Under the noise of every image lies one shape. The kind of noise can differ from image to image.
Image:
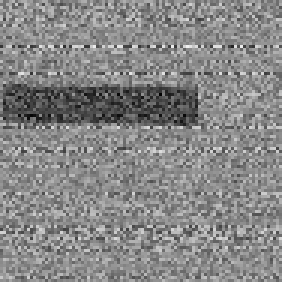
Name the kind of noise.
rows of uneven size
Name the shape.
bar
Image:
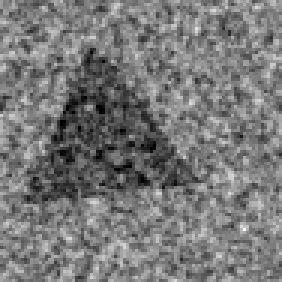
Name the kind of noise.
blotchy
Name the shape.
triangle
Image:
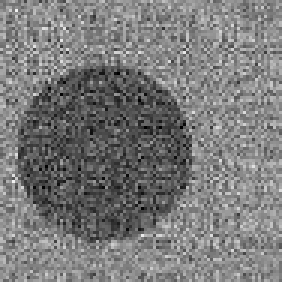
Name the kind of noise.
low rank plus noise
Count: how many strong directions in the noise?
two
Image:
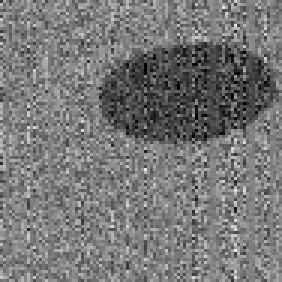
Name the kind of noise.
columns of uneven size
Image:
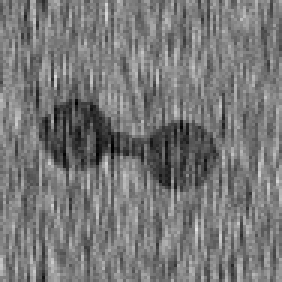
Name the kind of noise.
streaked along the columns
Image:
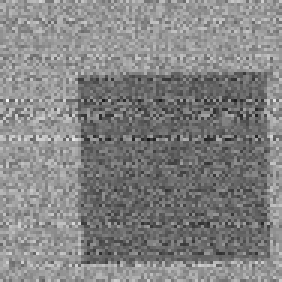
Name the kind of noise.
rows of uneven size
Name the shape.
square
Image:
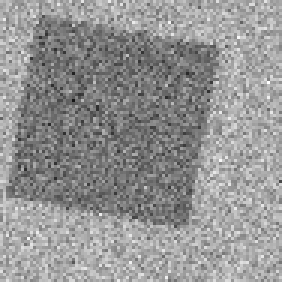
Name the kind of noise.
independent entries
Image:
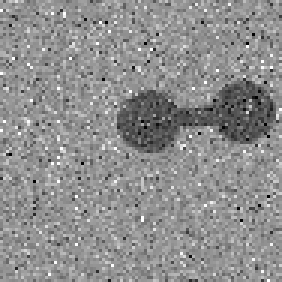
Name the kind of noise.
heavy tails
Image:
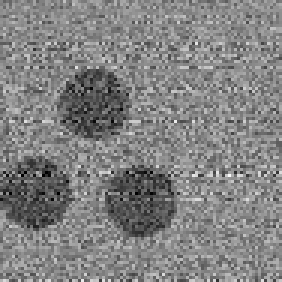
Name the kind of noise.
rows of uneven size
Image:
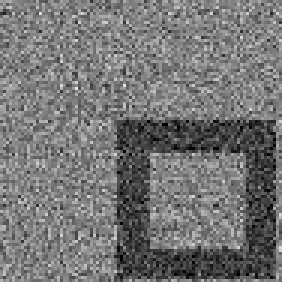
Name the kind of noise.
low rank plus noise
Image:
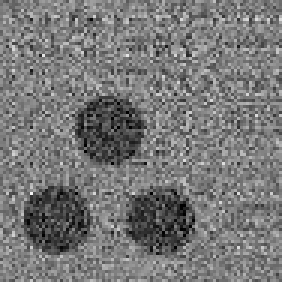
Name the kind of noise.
low rank plus noise
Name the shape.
three dots
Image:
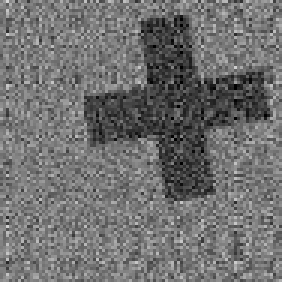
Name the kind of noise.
low rank plus noise
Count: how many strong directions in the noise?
two
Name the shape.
cross
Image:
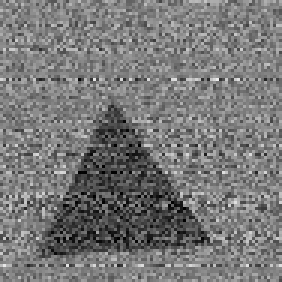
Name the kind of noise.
rows of uneven size
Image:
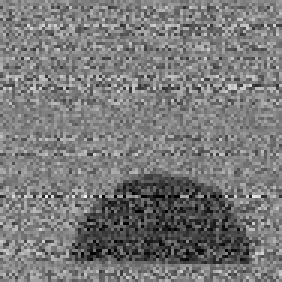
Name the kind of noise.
rows of uneven size
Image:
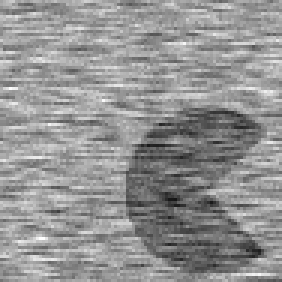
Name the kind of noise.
streaked along the rows
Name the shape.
disc with a wedge cut out
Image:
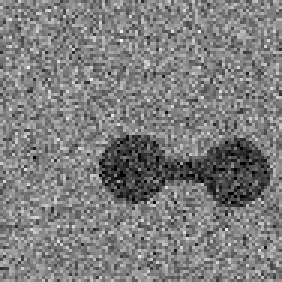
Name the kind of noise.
independent entries
